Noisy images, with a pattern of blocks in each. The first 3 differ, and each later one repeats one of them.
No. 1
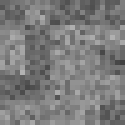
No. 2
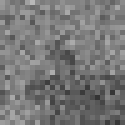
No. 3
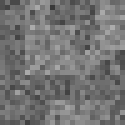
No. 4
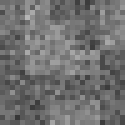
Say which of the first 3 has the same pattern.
3
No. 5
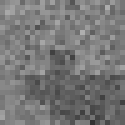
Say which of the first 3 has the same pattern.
2
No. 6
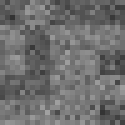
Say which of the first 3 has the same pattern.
1
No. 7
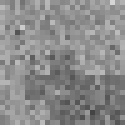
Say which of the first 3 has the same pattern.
2
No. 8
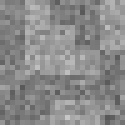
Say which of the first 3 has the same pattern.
3
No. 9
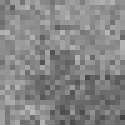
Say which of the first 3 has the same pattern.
2
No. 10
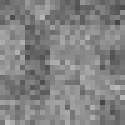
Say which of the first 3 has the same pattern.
1
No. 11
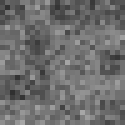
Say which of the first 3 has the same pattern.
1
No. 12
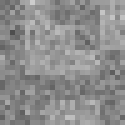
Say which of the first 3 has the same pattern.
3
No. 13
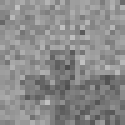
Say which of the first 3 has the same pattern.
2
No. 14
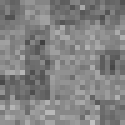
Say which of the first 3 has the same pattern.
1
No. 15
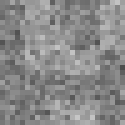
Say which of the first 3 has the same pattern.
3
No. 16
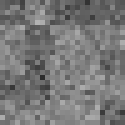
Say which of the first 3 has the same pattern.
1
